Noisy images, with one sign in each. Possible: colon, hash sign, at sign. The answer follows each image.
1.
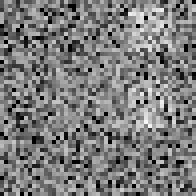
colon
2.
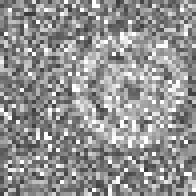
at sign
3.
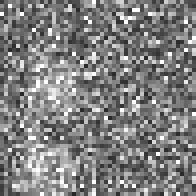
colon
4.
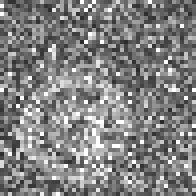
at sign
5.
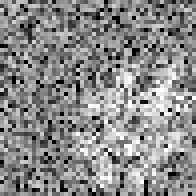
hash sign
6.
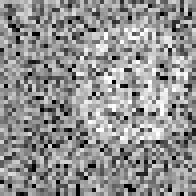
at sign
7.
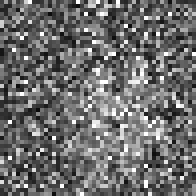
hash sign
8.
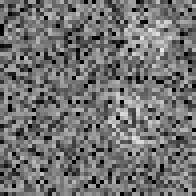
colon
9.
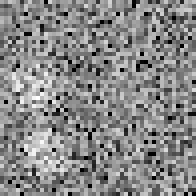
colon
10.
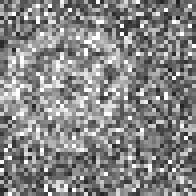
at sign
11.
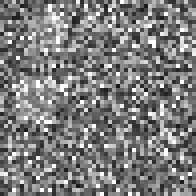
colon
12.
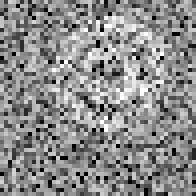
at sign
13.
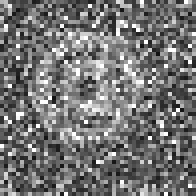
at sign
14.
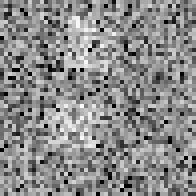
colon
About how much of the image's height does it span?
two thirds
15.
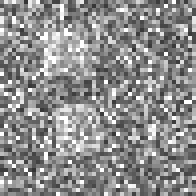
colon
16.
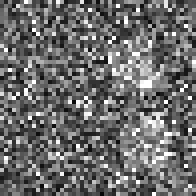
colon
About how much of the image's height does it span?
two thirds
